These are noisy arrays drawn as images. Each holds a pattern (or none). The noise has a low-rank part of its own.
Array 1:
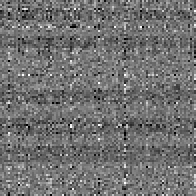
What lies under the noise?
bands of rows
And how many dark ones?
5
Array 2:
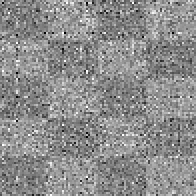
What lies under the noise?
a checkerboard
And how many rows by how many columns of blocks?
5 by 4
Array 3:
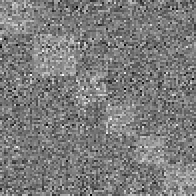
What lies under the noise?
blocks along the diagonal
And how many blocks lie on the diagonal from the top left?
6
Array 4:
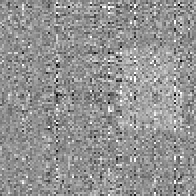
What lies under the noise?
one block
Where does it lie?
middle right
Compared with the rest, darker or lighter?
lighter
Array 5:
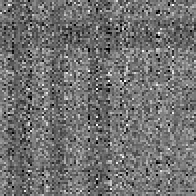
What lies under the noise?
bands of rows crossing bands of columns
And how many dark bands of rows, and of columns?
1 and 3
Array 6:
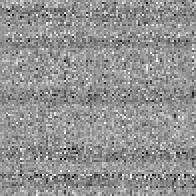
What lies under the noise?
bands of rows
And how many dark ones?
5
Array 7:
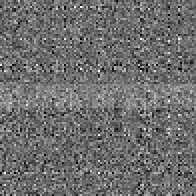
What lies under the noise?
one band of rows
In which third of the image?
middle
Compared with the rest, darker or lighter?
lighter
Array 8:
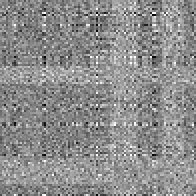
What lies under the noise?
bands of rows crossing bands of columns
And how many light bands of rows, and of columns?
2 and 2
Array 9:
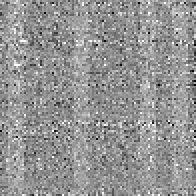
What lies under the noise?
bands of columns
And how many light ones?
4
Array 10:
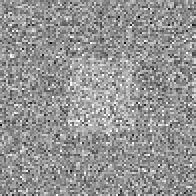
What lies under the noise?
one block
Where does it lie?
centre
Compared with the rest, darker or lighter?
lighter
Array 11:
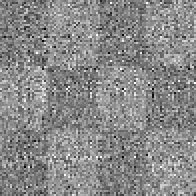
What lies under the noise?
a checkerboard
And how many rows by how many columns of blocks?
3 by 4
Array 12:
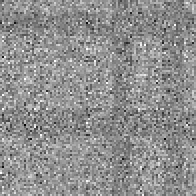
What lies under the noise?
bands of rows crossing bands of columns
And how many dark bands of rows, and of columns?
2 and 2
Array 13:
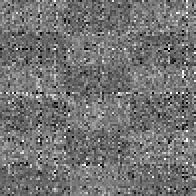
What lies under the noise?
a checkerboard
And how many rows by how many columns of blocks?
6 by 3
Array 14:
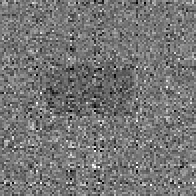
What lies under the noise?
one block
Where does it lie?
centre
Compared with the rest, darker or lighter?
darker
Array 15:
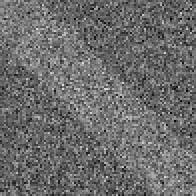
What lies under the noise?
a diagonal band
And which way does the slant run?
top left to bottom right
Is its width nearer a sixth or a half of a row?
a half
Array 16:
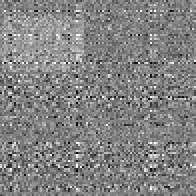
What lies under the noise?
one block
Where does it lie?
top left
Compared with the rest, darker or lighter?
lighter
